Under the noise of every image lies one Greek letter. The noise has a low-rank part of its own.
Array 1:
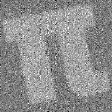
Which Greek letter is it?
pi
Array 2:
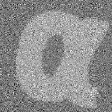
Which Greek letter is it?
alpha
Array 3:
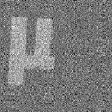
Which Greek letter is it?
mu
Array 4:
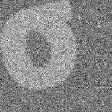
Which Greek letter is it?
sigma
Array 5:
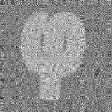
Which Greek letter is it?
phi
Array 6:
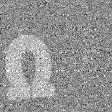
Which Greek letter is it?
omega
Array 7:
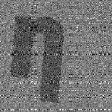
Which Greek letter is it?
eta
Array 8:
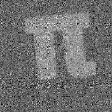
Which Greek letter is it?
pi
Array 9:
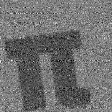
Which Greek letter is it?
pi
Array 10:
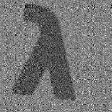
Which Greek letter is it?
lambda
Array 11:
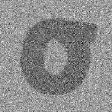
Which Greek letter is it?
sigma
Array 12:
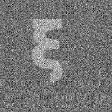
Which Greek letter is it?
xi
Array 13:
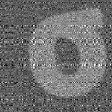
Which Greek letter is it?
sigma
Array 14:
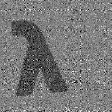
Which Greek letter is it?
lambda
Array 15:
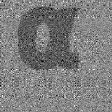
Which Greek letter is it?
alpha
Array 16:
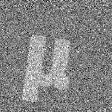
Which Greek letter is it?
mu
